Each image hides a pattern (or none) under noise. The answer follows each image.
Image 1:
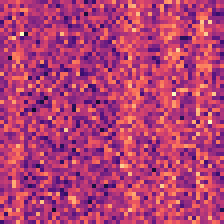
bands of columns
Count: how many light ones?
4
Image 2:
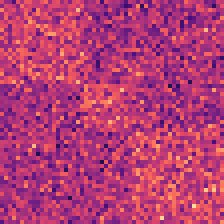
blocks along the diagonal
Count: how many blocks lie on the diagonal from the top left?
3
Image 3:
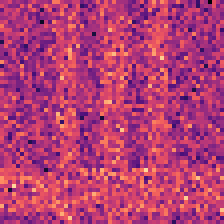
bands of rows crossing bands of columns
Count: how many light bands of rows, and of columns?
1 and 3
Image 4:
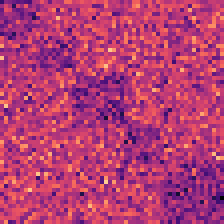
blocks along the diagonal
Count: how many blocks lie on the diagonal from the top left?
5
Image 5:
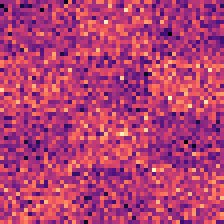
a checkerboard
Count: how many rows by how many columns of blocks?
4 by 3
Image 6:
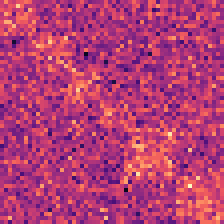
blocks along the diagonal
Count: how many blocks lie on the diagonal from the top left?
6
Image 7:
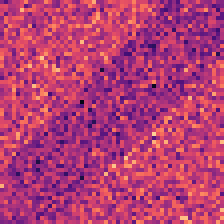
a diagonal band
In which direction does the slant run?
bottom left to top right
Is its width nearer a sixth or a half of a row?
a half
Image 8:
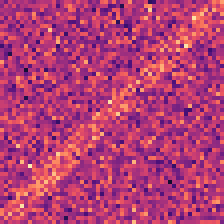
a diagonal band
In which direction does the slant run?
bottom left to top right
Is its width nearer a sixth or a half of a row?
a sixth
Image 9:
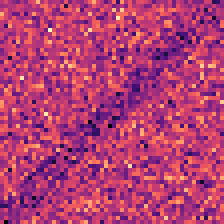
a diagonal band
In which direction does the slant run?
bottom left to top right
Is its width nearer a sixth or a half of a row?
a sixth
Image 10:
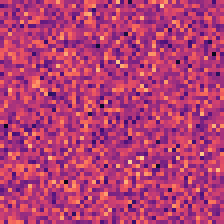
only noise
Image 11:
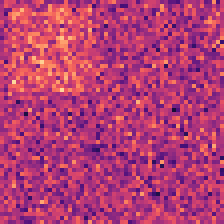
one block
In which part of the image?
top left
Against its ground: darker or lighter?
lighter
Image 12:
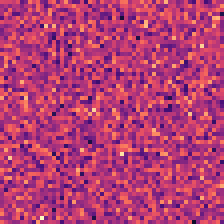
only noise
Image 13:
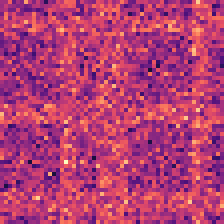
bands of rows crossing bands of columns
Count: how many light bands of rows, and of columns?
3 and 3
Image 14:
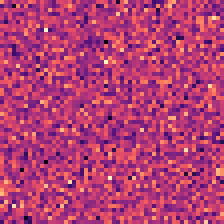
only noise
